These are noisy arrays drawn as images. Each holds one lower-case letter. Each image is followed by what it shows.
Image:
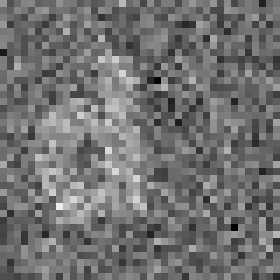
d
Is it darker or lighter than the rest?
lighter
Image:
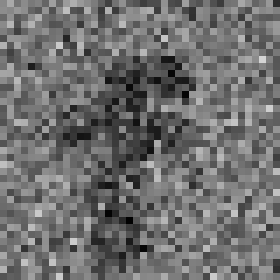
f
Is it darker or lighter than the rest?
darker
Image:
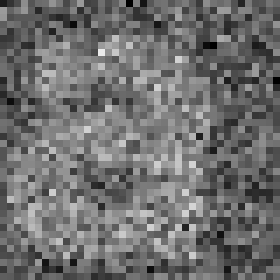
a
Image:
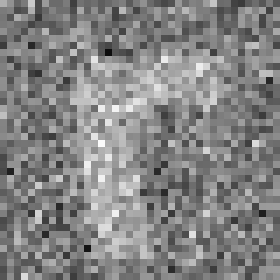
r
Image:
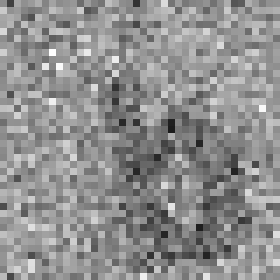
b
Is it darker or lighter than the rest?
darker
